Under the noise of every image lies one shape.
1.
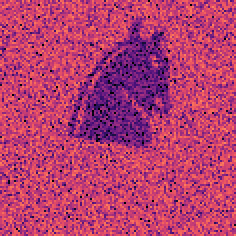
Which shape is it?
chess knight
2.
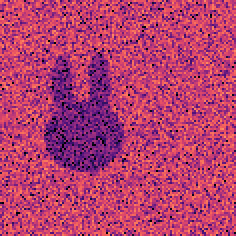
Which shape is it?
rabbit's head
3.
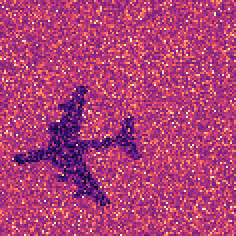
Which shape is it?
airplane
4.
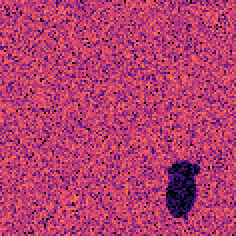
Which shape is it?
footprint
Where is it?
bottom right
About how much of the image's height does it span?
a quarter
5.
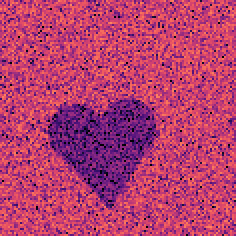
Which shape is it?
heart
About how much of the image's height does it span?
half
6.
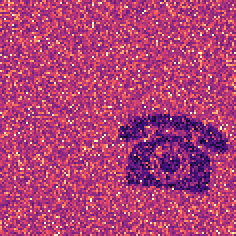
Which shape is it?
telephone
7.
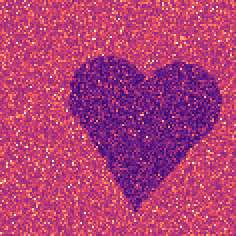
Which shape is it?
heart
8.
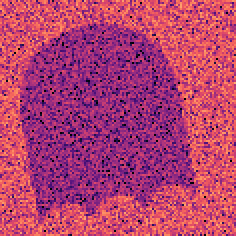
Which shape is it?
ghost
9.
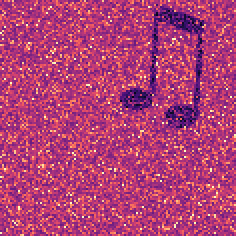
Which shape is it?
pair of musical notes
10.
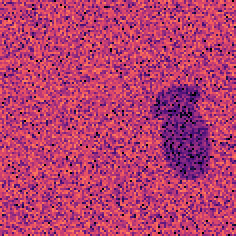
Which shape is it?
footprint
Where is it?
middle right
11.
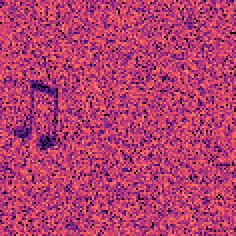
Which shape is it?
pair of musical notes
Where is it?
middle left
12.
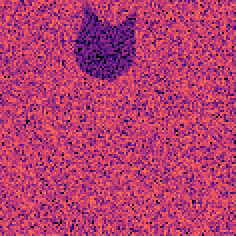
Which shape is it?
cat's head
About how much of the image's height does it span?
a third
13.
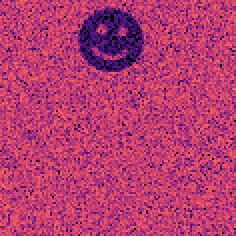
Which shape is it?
smiling face
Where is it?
top middle
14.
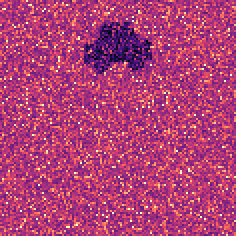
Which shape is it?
car
